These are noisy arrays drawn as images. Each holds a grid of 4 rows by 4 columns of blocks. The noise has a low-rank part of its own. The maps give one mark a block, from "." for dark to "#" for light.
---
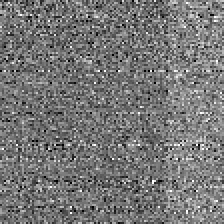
. . . #
. . . #
. . . #
. . . #
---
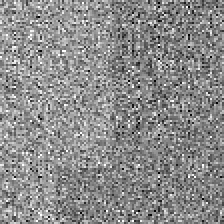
# # . .
# # . .
# # . .
# . . .
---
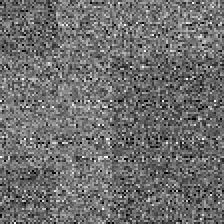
. # # #
# # . .
# # . .
. # . .
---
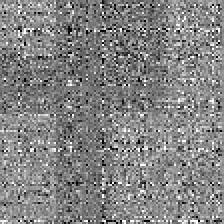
# . . #
. . . #
# . # #
# . # #
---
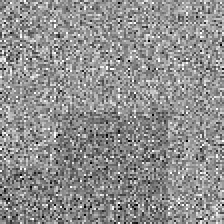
# # # #
# # # #
# . . #
. . . #
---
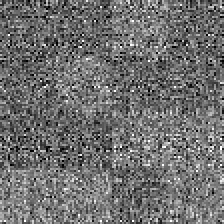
. . # .
. # . .
. . # #
# # . #
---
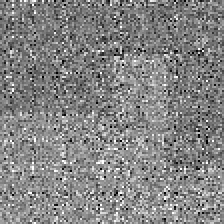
. . . .
. . # .
# # # .
# # # #
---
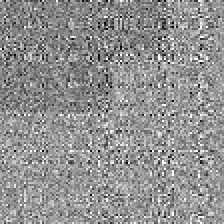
. . . #
. . # #
# # # #
# # # #
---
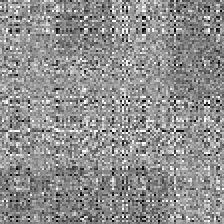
# . # .
# # # .
# # # #
. . . #
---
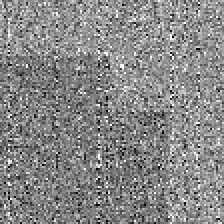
# # # #
. . # #
. . . #
. . . #
